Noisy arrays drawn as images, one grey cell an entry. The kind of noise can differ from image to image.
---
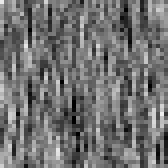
streaked along the columns
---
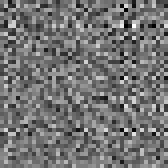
low rank plus noise
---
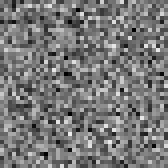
independent entries
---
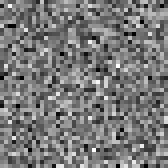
independent entries
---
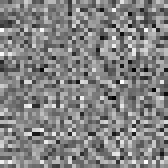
low rank plus noise
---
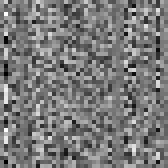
columns of uneven size
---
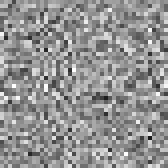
low rank plus noise
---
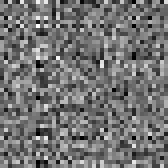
low rank plus noise
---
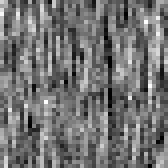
streaked along the columns
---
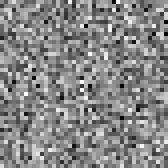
independent entries
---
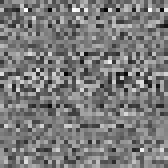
rows of uneven size
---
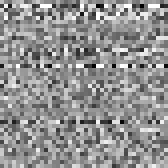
rows of uneven size
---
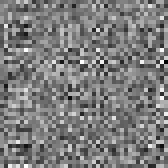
low rank plus noise
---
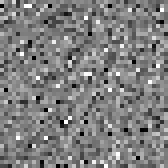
heavy tails
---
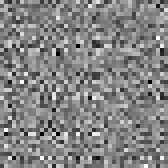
low rank plus noise
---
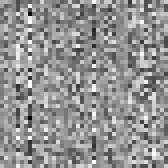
columns of uneven size
